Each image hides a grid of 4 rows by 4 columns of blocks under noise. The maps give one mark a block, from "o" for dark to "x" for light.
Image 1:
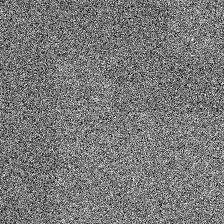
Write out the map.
o o o x
o x o o
o x x x
o x x x
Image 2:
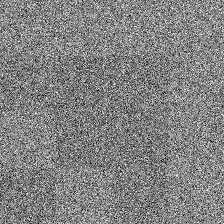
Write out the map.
x x x x
o o o x
x o o x
o x o x
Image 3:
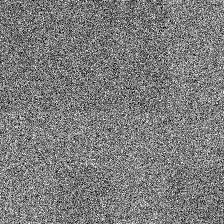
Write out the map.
o o o x
o o o x
x x x x
x o x o
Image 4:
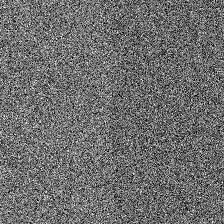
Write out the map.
x x o o
x x o o
x x o o
x x o o
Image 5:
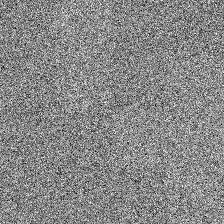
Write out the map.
o x o o
o x o x
o o x x
o o o x
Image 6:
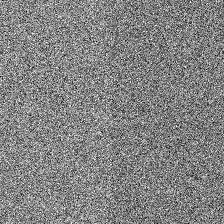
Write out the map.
x x o o
x x o o
x x o o
x x o o
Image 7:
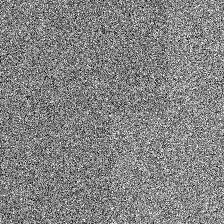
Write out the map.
o o o x
o o o x
o o x x
o o x x
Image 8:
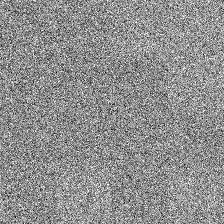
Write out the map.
o o x x
o o o x
o o o o
o x o x
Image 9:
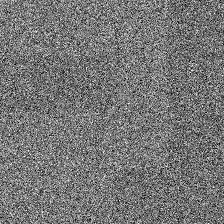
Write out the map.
x x x o
o o x o
x x x o
x x o o
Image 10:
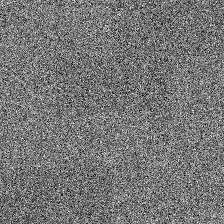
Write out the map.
x x o o
x o o x
x x x x
o o x x
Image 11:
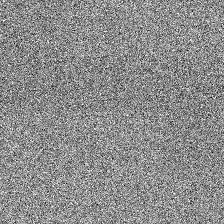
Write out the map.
o x x x
o o o o
x x x o
x x x x
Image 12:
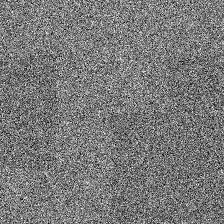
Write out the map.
x x x x
o x x o
o x o o
x x o o
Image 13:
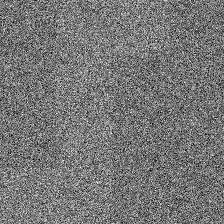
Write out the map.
o x x o
o x o o
o x o o
x x o o
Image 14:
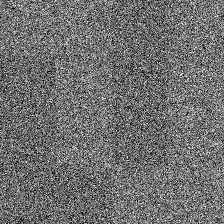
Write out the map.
x x o x
o x o x
o x o x
o o x x
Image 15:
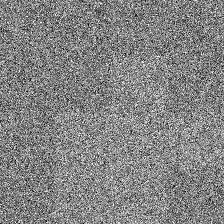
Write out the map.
o o o o
o o x o
o x x x
o x x o
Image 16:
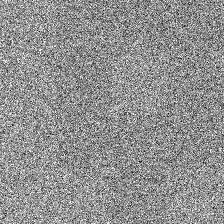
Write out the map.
x o o o
x o x o
x o o o
x x o x
